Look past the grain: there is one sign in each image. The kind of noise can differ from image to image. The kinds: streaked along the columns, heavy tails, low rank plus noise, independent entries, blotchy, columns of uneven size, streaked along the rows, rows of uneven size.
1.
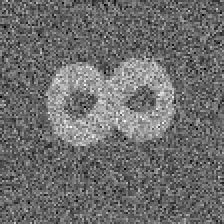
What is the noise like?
independent entries
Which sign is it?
infinity sign
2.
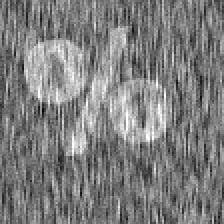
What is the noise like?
streaked along the columns
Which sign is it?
percent sign
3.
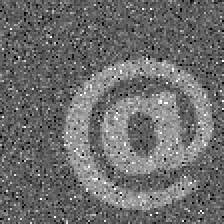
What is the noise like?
heavy tails
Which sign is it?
at sign
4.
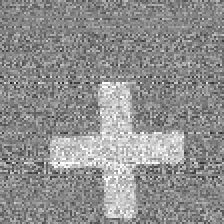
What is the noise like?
rows of uneven size
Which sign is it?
plus sign
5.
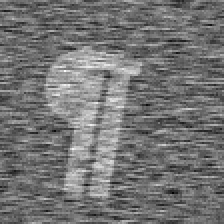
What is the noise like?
streaked along the rows
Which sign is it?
pilcrow
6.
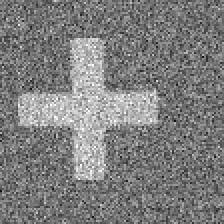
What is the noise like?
independent entries
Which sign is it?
plus sign
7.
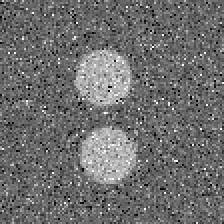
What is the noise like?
heavy tails
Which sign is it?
colon
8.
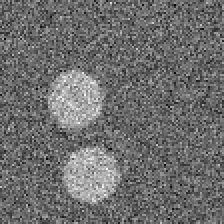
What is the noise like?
independent entries
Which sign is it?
colon
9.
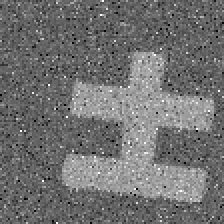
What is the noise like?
heavy tails
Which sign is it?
plus-minus sign
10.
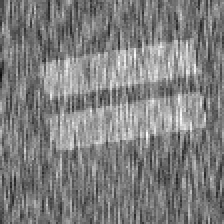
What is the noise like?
streaked along the columns
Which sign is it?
equals sign
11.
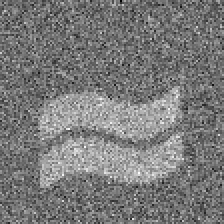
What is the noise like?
independent entries
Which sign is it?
approximately sign
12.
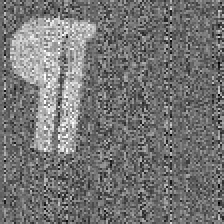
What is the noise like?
columns of uneven size
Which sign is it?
pilcrow
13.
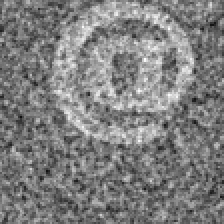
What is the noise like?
blotchy
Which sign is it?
at sign
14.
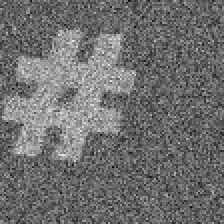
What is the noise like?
independent entries
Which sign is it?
hash sign
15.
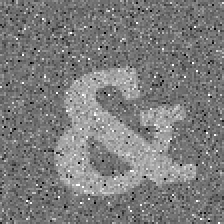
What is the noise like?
heavy tails
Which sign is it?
ampersand
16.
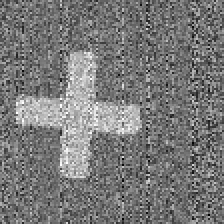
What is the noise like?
columns of uneven size
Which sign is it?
plus sign
